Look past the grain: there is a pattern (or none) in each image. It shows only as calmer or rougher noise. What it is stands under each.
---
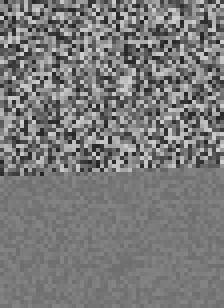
a sharp edge
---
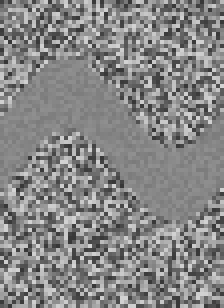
a wavy band
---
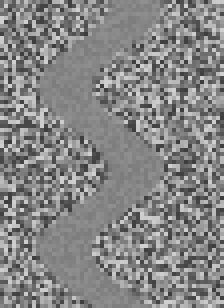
a wavy band
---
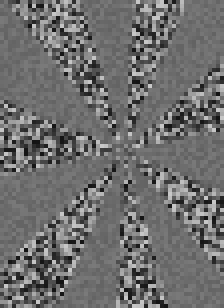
spokes from one point
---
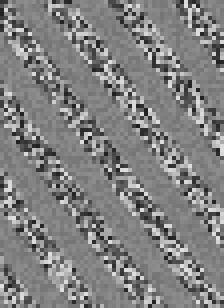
diagonal stripes
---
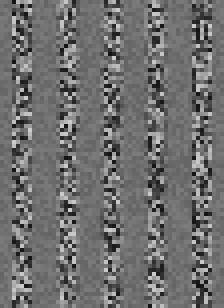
vertical stripes
